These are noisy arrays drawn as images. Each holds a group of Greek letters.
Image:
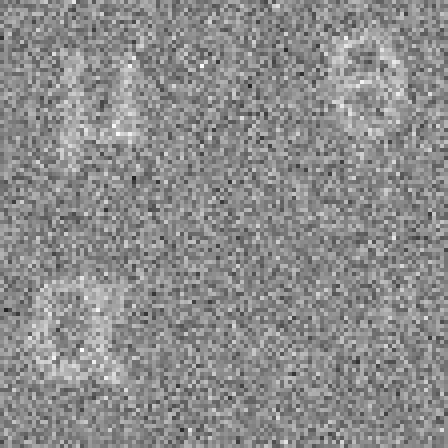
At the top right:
theta
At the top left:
mu
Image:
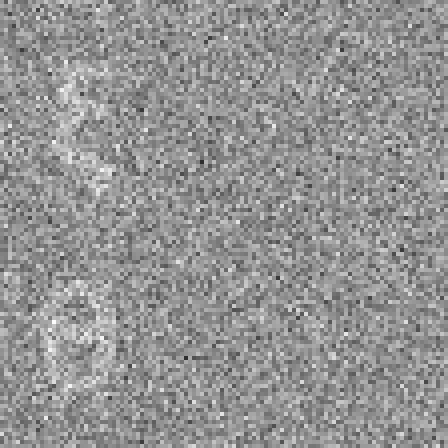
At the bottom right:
nothing
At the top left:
xi
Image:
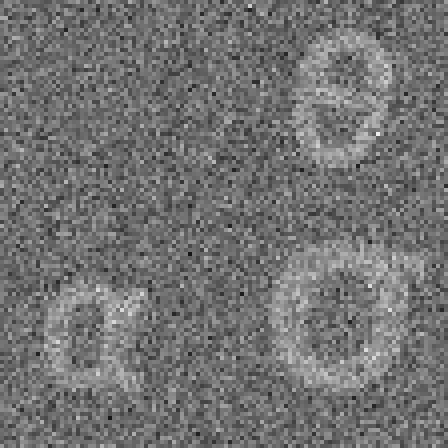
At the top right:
theta
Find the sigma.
bottom right
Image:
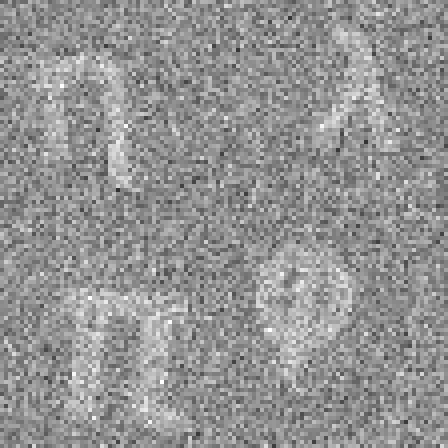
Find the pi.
bottom left
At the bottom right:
phi
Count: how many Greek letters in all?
4
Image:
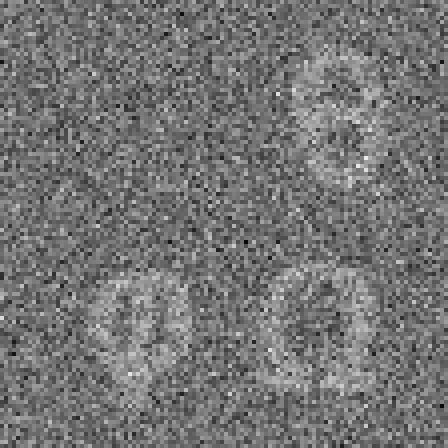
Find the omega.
bottom right
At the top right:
theta
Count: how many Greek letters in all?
3
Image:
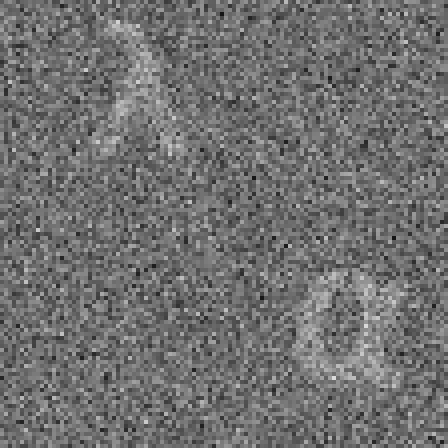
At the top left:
lambda
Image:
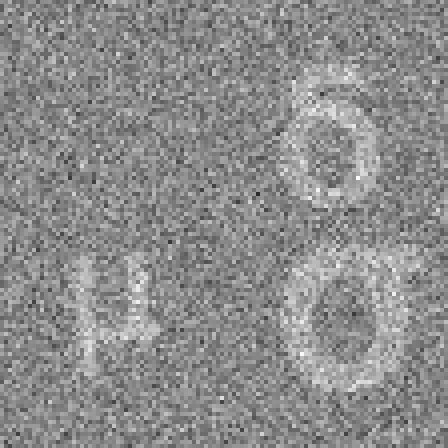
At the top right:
delta
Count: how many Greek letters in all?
3
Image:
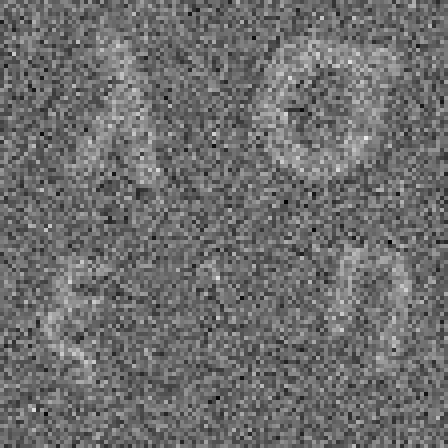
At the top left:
lambda
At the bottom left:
xi
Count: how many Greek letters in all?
4
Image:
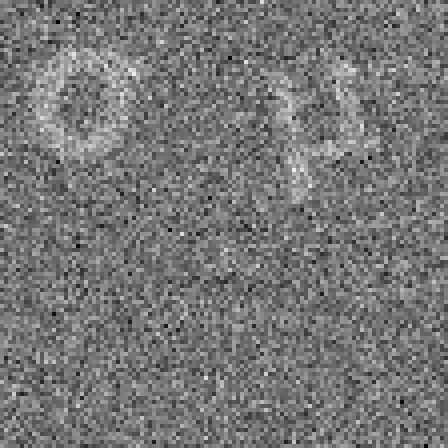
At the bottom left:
nothing
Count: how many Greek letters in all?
2
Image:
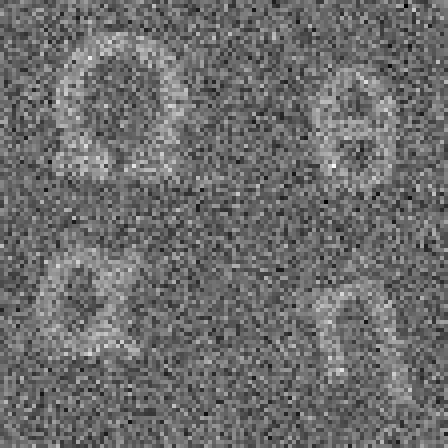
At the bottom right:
eta
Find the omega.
top left
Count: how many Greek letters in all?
4
